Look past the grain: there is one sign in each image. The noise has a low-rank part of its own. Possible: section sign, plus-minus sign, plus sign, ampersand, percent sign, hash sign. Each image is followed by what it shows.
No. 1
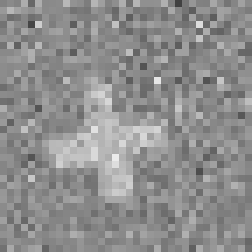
light plus sign
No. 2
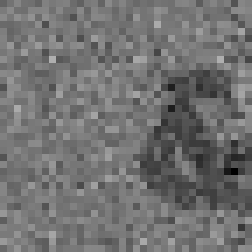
dark ampersand
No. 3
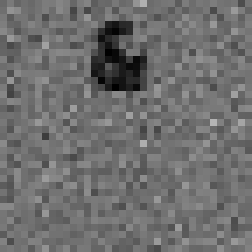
dark ampersand, top middle
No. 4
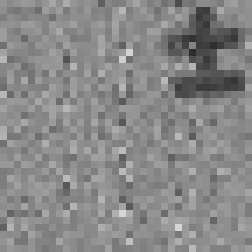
dark plus-minus sign, top right
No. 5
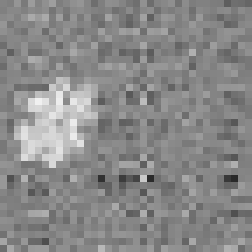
light hash sign, middle left
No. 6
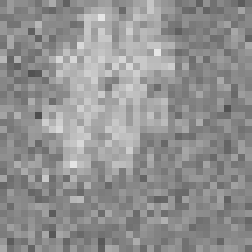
light hash sign
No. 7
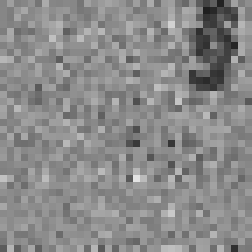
dark section sign, top right
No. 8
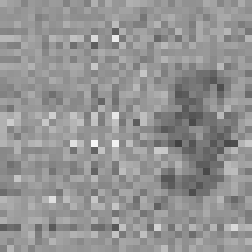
dark section sign
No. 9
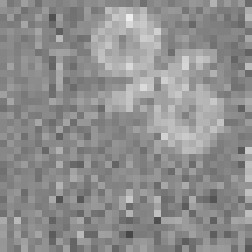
light percent sign
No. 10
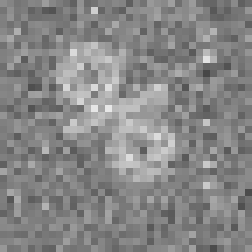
light percent sign
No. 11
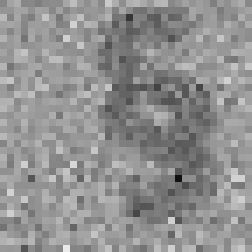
dark section sign
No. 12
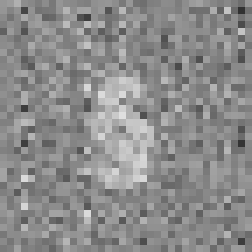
light section sign, centre
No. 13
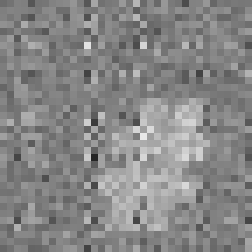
light hash sign
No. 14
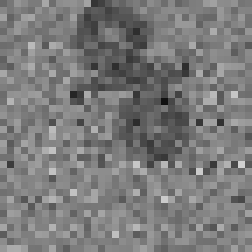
dark percent sign
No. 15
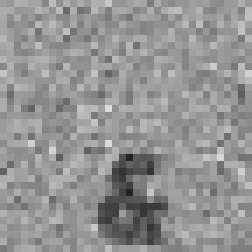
dark ampersand, bottom middle
